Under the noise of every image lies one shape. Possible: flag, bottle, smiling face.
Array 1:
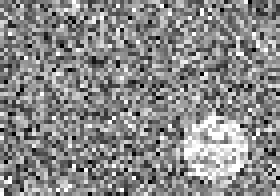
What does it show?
light smiling face, bottom right
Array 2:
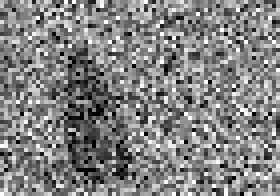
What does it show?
dark bottle
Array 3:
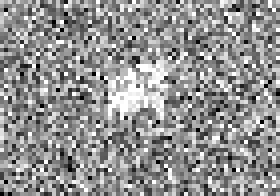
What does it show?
light flag, centre
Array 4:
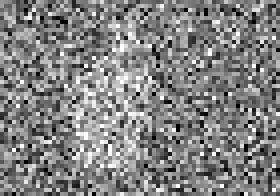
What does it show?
light bottle
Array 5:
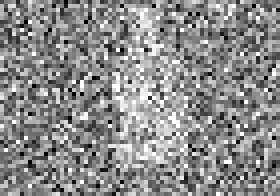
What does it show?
light bottle
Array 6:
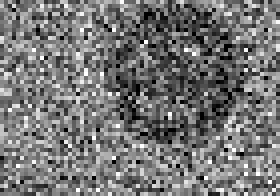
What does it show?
dark smiling face
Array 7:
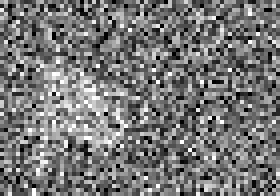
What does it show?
light flag
